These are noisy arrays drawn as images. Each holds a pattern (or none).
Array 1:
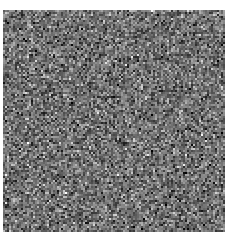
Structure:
only noise
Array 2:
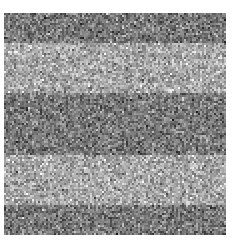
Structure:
horizontal stripes
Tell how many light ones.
2
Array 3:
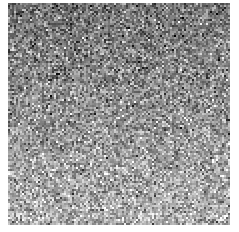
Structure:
a smooth slope
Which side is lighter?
bottom
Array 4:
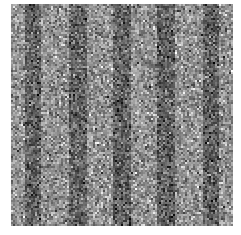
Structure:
vertical stripes
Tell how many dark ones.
5
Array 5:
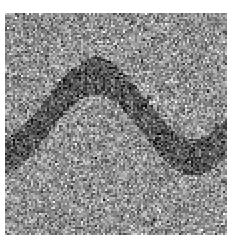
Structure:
a wavy band
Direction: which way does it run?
left to right
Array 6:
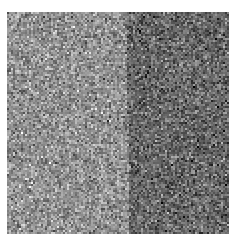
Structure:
a sharp edge
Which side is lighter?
left
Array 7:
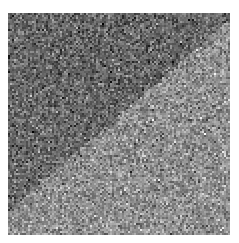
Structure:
a sharp edge
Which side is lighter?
bottom right
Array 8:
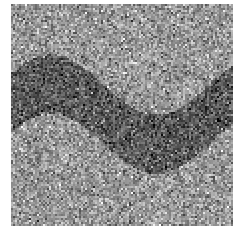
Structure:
a wavy band
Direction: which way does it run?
left to right
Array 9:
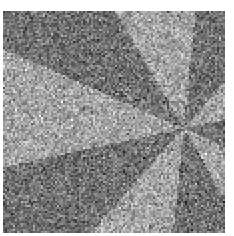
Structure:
spokes from one point
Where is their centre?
middle right
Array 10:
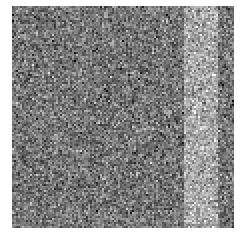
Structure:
one vertical stripe
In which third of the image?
right
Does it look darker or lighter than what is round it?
lighter
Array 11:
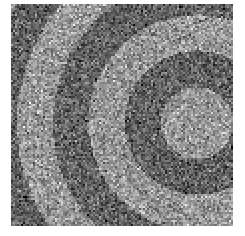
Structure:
rings round one point
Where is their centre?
middle right
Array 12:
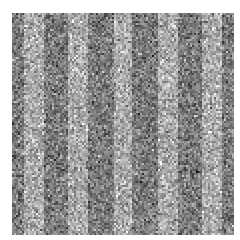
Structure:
vertical stripes
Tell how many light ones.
5
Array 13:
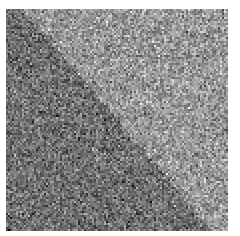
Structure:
a sharp edge
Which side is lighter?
top right
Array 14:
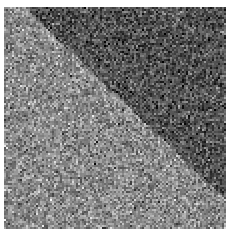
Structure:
a sharp edge
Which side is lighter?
bottom left
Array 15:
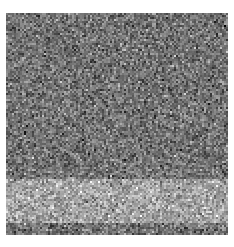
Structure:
one horizontal stripe
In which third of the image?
bottom
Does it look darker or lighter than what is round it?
lighter
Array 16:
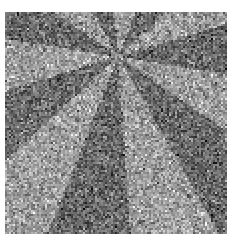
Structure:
spokes from one point
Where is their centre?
top middle
